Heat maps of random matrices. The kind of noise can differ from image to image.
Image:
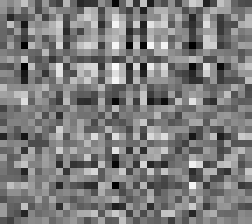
low rank plus noise
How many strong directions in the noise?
one
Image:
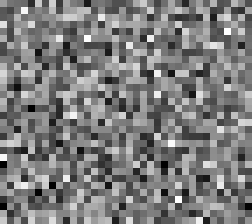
independent entries
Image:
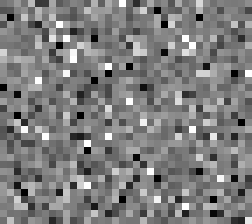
heavy tails
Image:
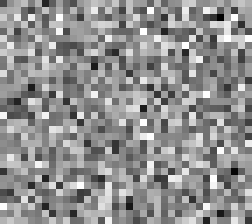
independent entries
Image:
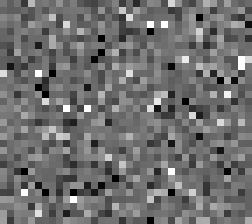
heavy tails
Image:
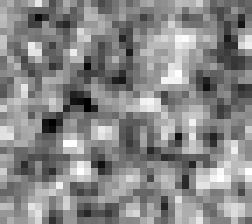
blotchy
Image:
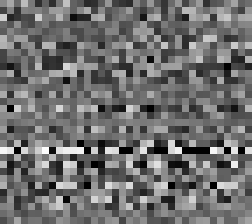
rows of uneven size
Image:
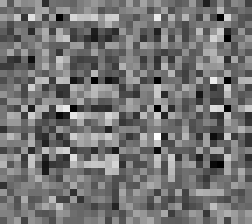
low rank plus noise
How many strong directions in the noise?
one
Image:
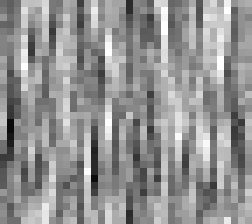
streaked along the columns
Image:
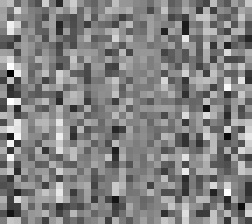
columns of uneven size
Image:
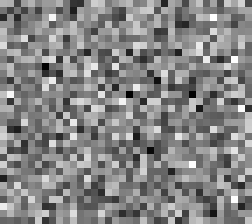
independent entries
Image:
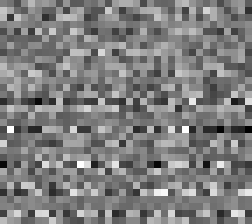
rows of uneven size
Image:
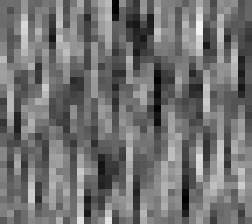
streaked along the columns
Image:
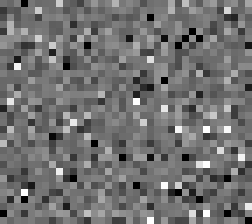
heavy tails
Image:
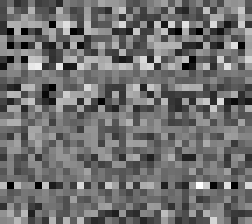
rows of uneven size
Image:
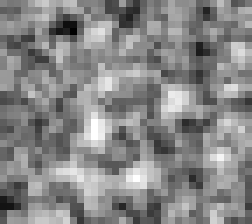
blotchy
